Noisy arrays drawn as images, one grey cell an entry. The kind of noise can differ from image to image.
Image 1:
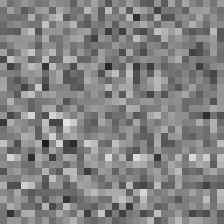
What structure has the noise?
low rank plus noise
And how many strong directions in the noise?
two
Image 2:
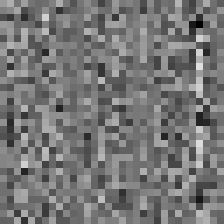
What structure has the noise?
columns of uneven size
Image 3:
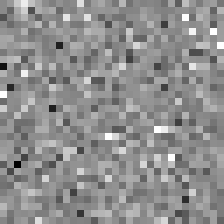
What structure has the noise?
heavy tails
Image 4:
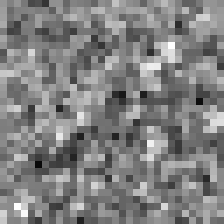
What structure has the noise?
blotchy
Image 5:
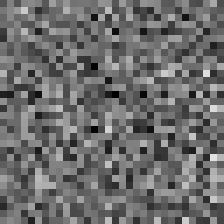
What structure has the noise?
low rank plus noise
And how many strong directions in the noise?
five to eight
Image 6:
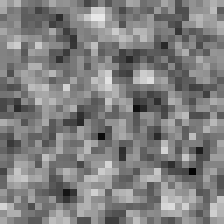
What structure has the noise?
blotchy
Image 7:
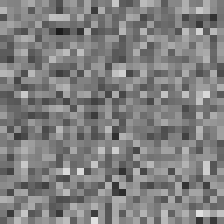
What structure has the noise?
low rank plus noise
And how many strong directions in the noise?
three or four
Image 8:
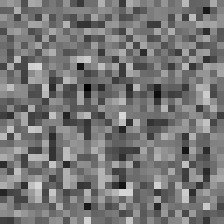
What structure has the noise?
low rank plus noise
